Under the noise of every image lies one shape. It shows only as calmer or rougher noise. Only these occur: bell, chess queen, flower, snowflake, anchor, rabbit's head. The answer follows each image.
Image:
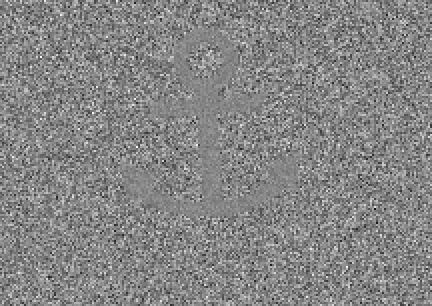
anchor
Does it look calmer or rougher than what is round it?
calmer
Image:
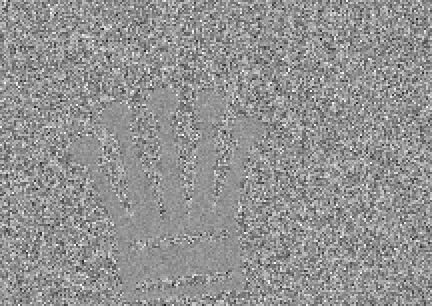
chess queen
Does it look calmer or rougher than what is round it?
calmer
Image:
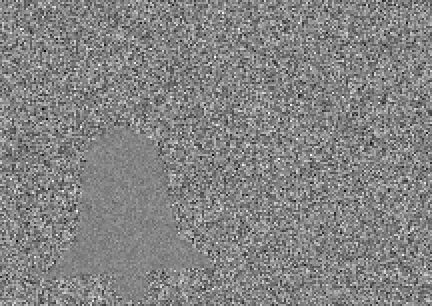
bell
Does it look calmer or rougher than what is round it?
calmer
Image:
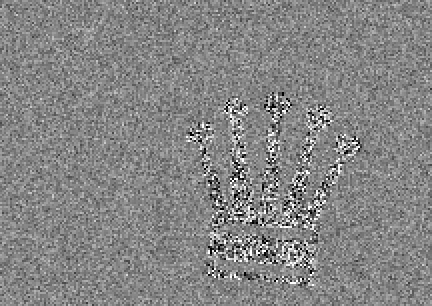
chess queen
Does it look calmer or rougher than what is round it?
rougher
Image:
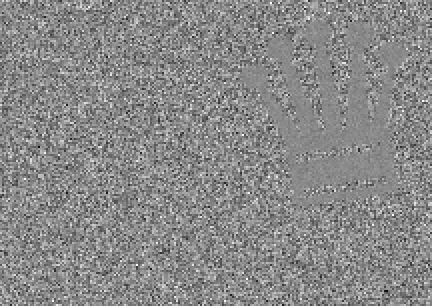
chess queen
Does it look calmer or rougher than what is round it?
calmer
